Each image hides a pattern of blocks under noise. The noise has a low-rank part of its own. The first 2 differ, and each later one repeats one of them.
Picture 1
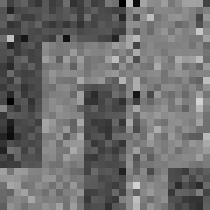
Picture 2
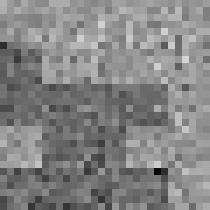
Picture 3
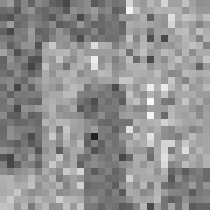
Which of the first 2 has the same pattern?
1
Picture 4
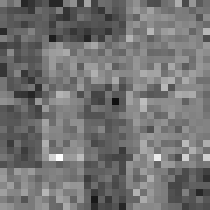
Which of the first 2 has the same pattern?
1
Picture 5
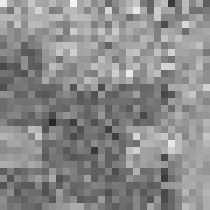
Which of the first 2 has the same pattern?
2
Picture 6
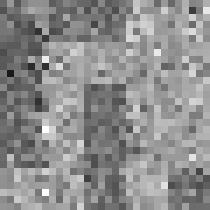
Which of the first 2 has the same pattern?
1
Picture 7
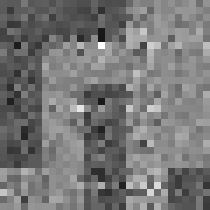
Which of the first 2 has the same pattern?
1
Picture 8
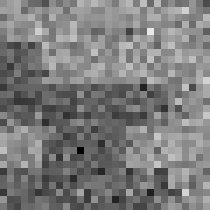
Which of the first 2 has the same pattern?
2
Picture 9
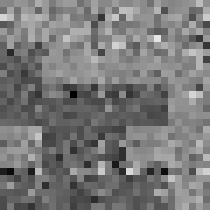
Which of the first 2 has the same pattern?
2
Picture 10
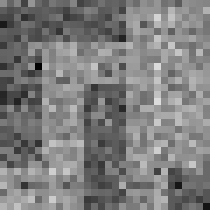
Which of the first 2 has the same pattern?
1
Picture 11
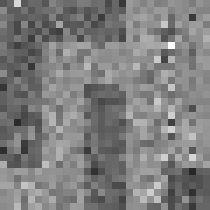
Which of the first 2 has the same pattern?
1
